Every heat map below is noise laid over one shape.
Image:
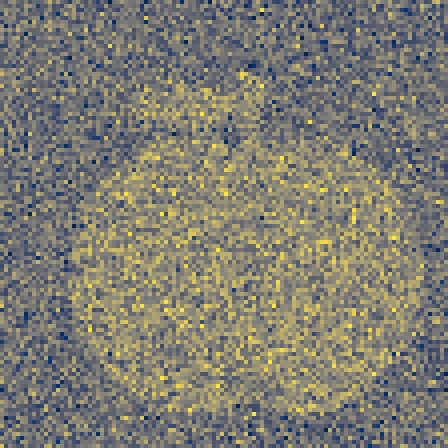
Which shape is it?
apple
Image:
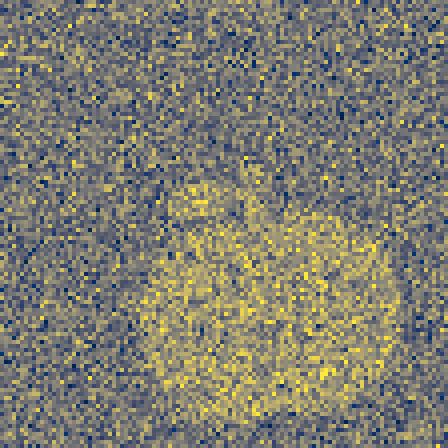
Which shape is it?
apple
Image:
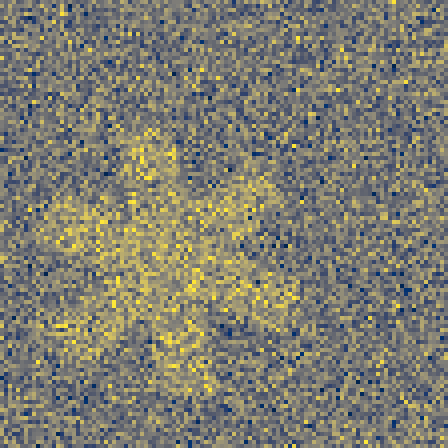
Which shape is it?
asterisk
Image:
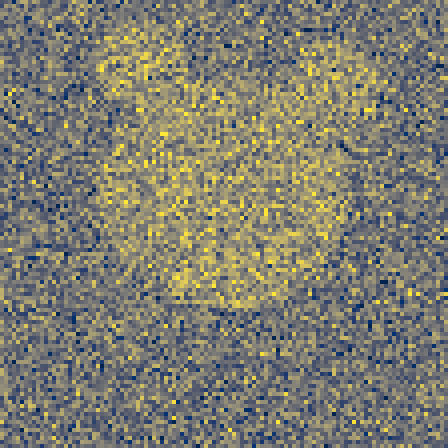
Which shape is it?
bear's head
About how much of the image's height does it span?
two thirds
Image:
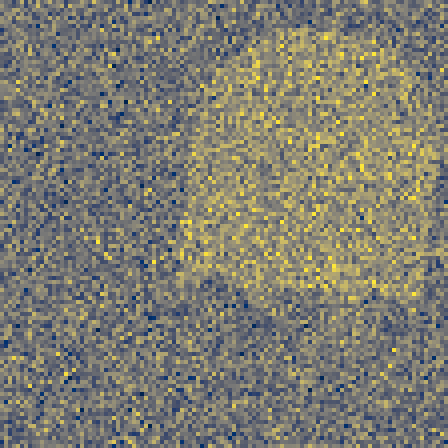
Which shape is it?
ghost
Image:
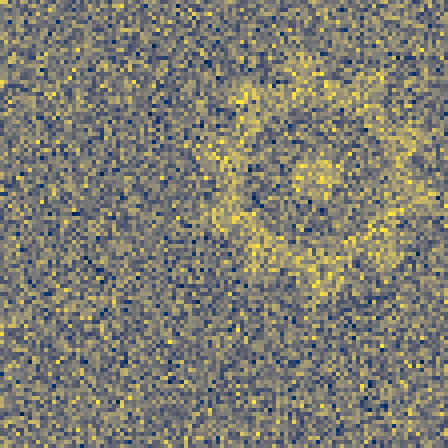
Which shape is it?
gear
